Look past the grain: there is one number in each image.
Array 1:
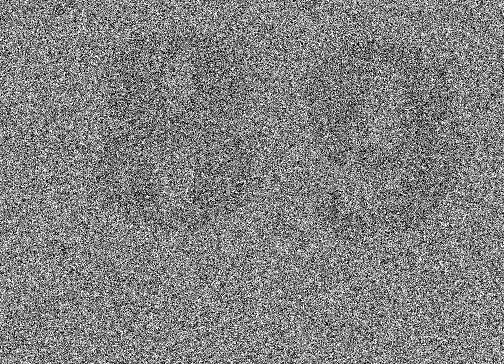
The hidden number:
89
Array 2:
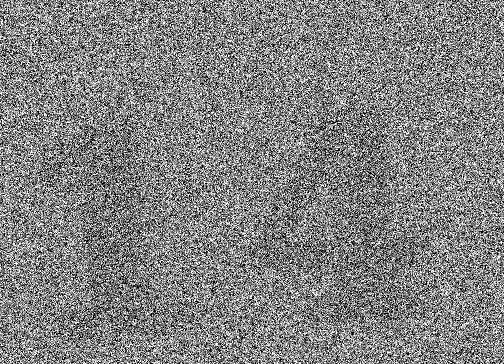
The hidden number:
14
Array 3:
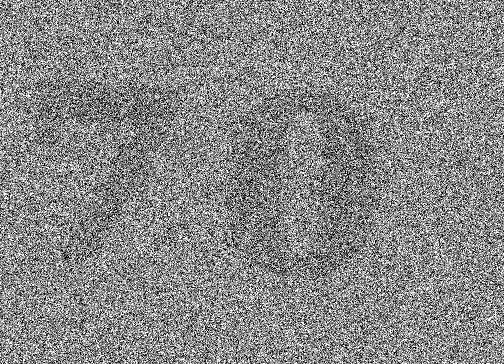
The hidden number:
70
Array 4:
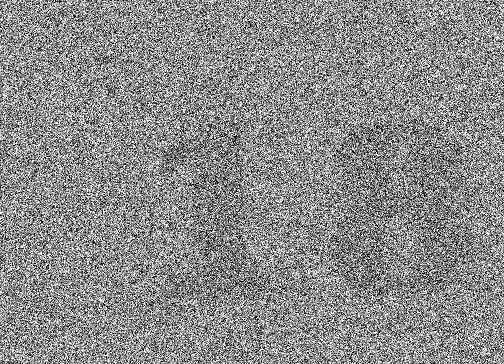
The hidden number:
18
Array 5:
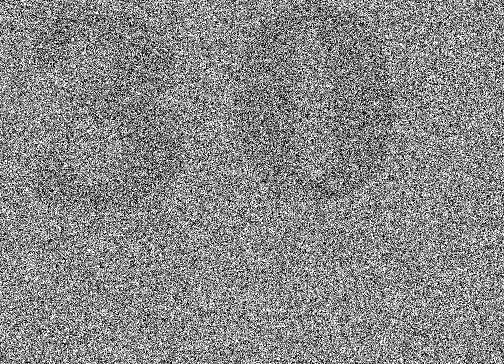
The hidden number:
30
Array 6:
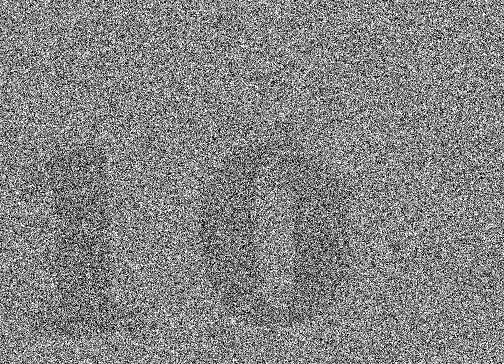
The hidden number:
10
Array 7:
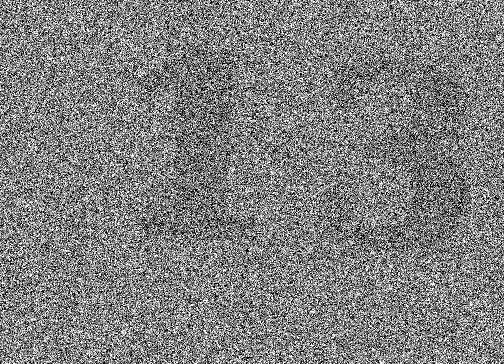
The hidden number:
13
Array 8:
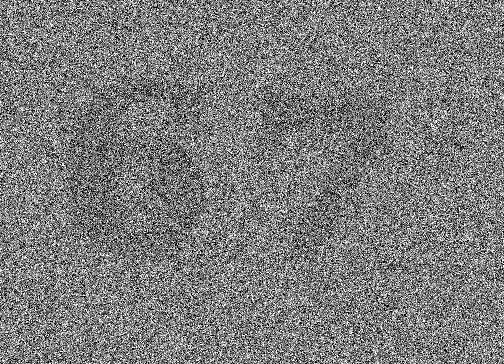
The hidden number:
67
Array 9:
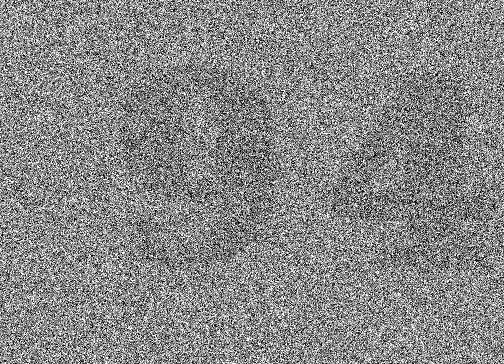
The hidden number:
94
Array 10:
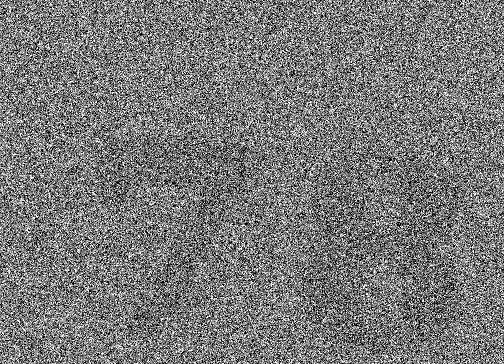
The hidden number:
78
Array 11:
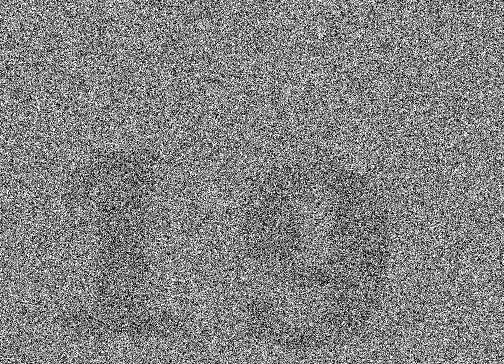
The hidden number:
19
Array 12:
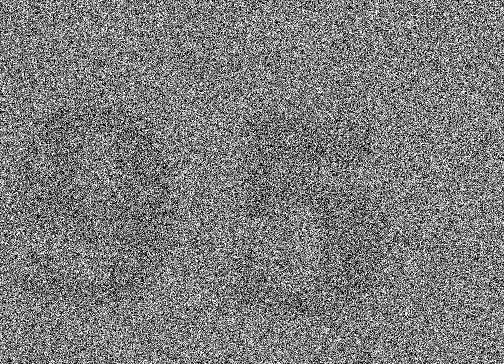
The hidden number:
95
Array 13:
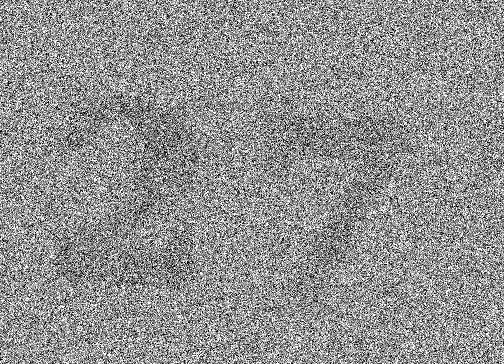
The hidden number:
27
